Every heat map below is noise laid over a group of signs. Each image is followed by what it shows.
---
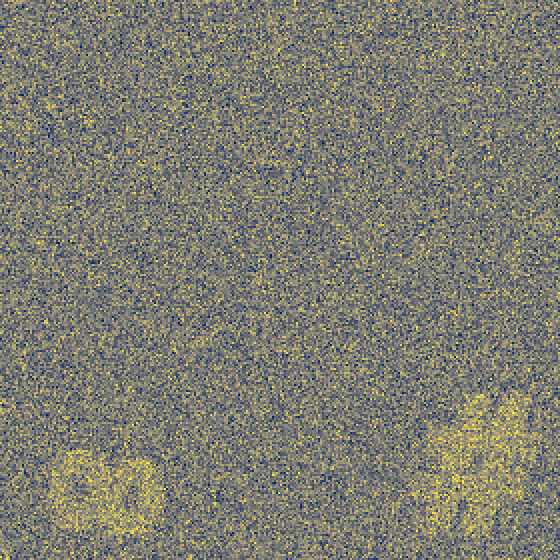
bottom left: light infinity sign; bottom right: light hash sign
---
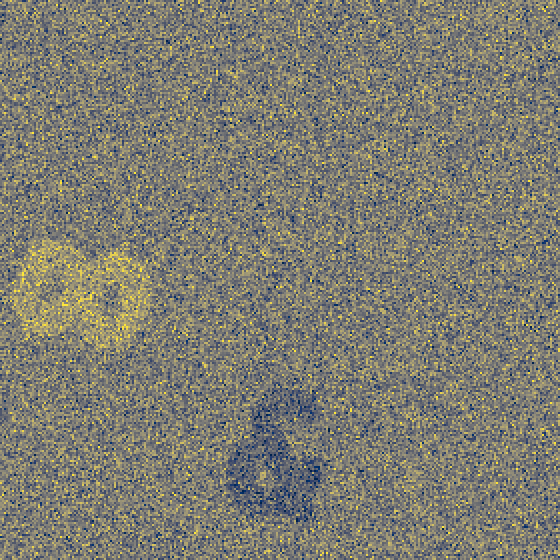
middle left: light infinity sign; bottom middle: dark ampersand
